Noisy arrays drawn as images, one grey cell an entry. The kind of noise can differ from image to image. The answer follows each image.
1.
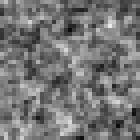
blotchy
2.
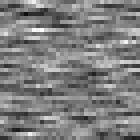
streaked along the rows
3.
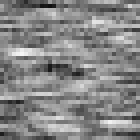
streaked along the rows
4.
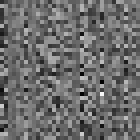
columns of uneven size
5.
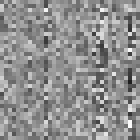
columns of uneven size
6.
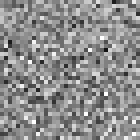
independent entries
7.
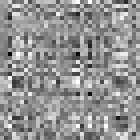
low rank plus noise
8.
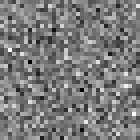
independent entries
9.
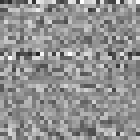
rows of uneven size
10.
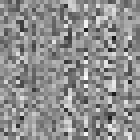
columns of uneven size
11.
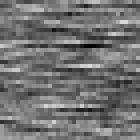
streaked along the rows
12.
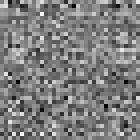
low rank plus noise
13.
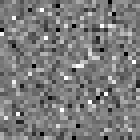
heavy tails
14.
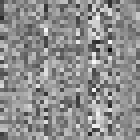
columns of uneven size
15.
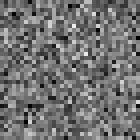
independent entries
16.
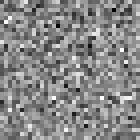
independent entries
